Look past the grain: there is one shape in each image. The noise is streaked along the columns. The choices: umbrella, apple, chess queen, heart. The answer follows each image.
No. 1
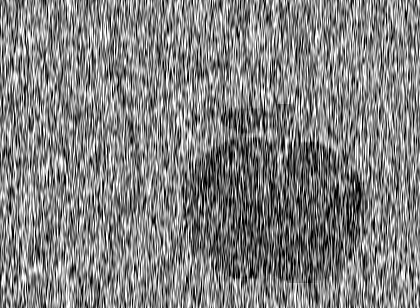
apple
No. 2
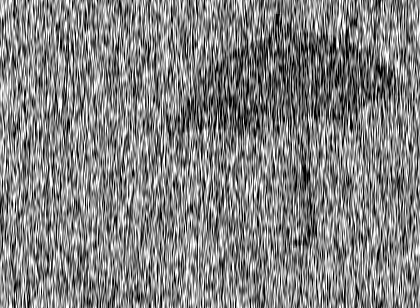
umbrella
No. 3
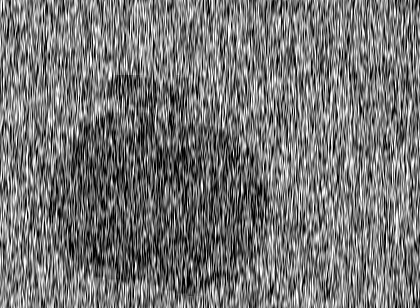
apple
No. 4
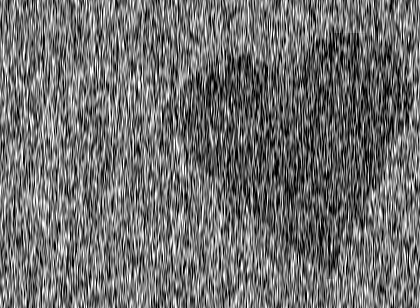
heart
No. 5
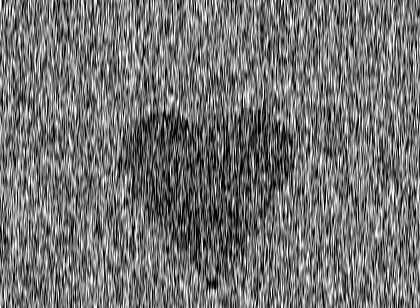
heart
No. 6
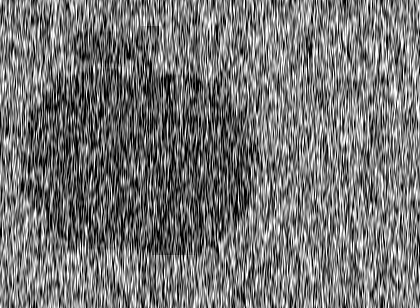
apple
